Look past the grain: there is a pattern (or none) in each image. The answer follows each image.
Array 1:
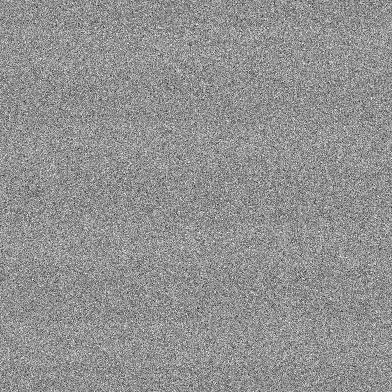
horizontal stripes
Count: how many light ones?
4
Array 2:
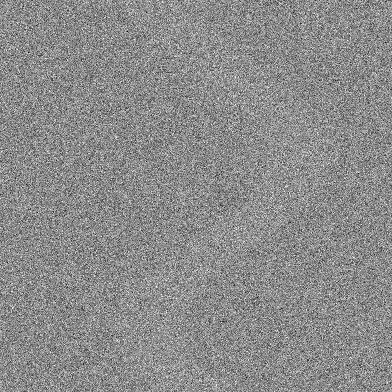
a wavy band
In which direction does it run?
top to bottom
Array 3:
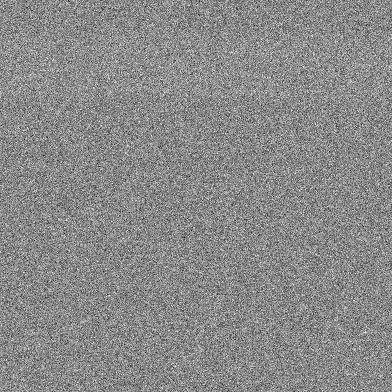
one horizontal stripe
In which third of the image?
top
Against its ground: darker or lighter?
lighter
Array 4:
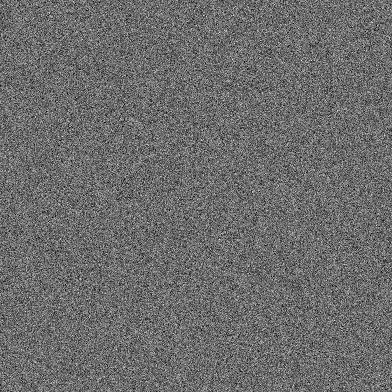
only noise
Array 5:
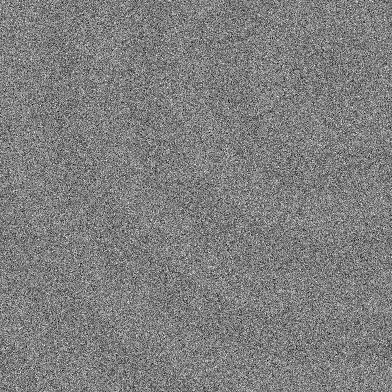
rings round one point
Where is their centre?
top right
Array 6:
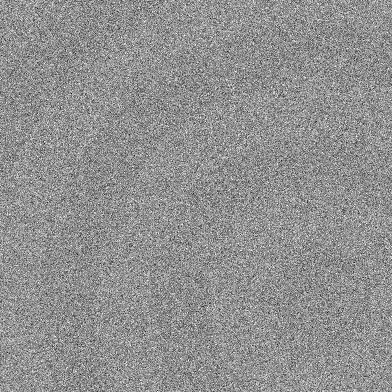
rings round one point
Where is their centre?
bottom right
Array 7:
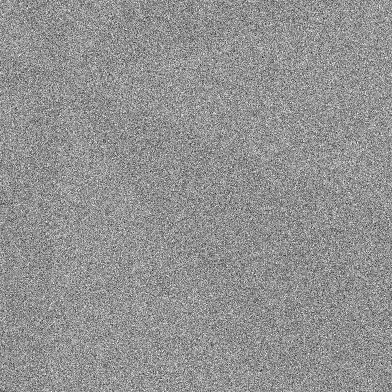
spokes from one point
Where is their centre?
top left
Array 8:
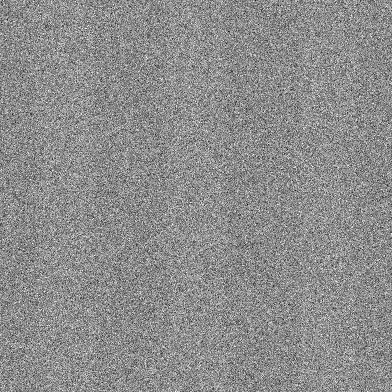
vertical stripes
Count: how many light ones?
3
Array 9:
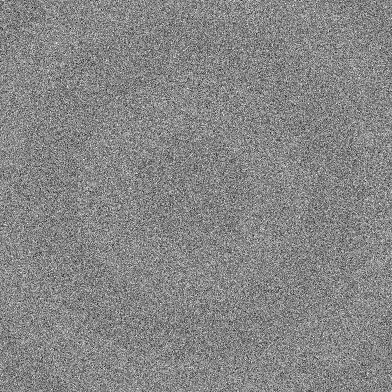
rings round one point
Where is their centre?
centre
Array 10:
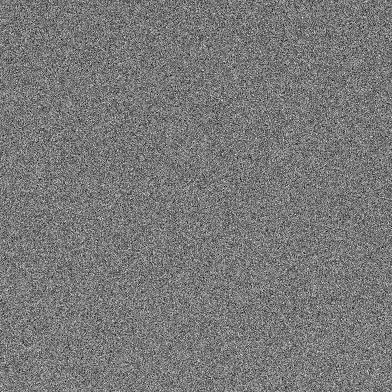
a smooth slope
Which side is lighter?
bottom
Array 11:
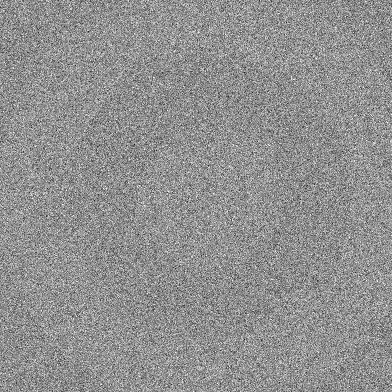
rings round one point
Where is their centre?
centre
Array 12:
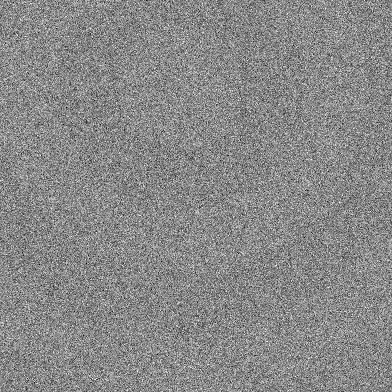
rings round one point
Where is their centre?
top middle
